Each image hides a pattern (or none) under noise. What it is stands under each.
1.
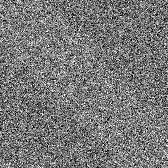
a diagonal band
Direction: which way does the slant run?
top left to bottom right
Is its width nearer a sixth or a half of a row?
a half
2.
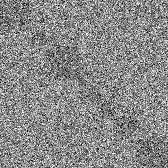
blocks along the diagonal
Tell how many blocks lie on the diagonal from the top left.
7
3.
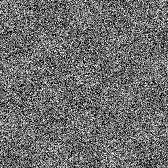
a checkerboard
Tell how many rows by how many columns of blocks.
6 by 5
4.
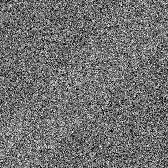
a diagonal band
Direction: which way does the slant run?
bottom left to top right
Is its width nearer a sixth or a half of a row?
a half
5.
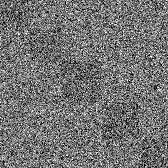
blocks along the diagonal
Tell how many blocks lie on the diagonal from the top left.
5
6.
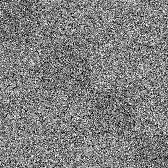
blocks along the diagonal
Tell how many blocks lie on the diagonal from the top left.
4
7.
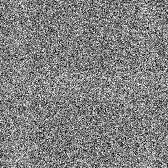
bands of rows crossing bands of columns
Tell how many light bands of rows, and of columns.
1 and 2
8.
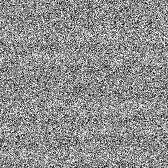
bands of rows
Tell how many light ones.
5
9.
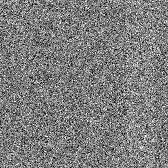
one band of columns
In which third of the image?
right
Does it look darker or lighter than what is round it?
lighter
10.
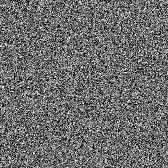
only noise
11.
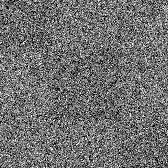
blocks along the diagonal
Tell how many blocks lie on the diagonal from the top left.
3
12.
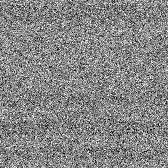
bands of rows
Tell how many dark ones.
4
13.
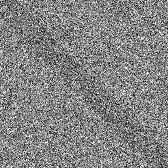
a diagonal band
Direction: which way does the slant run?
top left to bottom right
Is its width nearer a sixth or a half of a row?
a sixth
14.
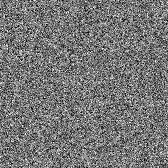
only noise
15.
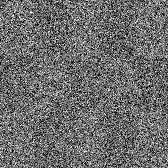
a checkerboard
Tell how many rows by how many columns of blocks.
3 by 5
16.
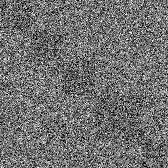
blocks along the diagonal
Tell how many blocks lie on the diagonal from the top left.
5
